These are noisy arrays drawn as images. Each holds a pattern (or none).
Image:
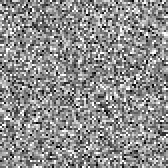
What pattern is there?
only noise
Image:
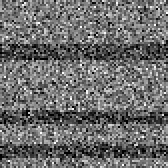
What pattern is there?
bands of rows
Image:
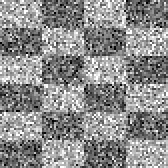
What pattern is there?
a checkerboard
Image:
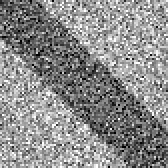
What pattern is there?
a diagonal band
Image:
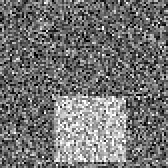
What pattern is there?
one block
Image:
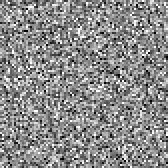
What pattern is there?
only noise
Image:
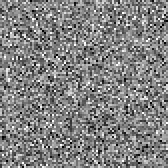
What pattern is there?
only noise
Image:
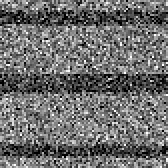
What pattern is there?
bands of rows
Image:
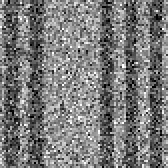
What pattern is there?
bands of columns
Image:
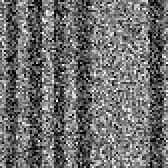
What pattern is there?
bands of columns
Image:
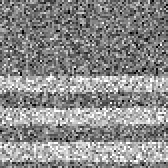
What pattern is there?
bands of rows
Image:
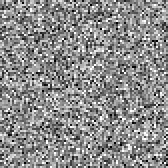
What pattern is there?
only noise
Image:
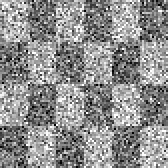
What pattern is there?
a checkerboard
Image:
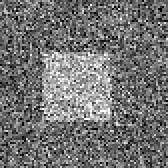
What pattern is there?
one block
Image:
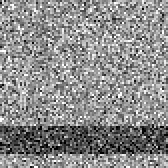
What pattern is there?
one band of rows
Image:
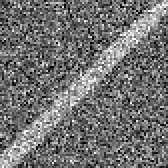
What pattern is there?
a diagonal band
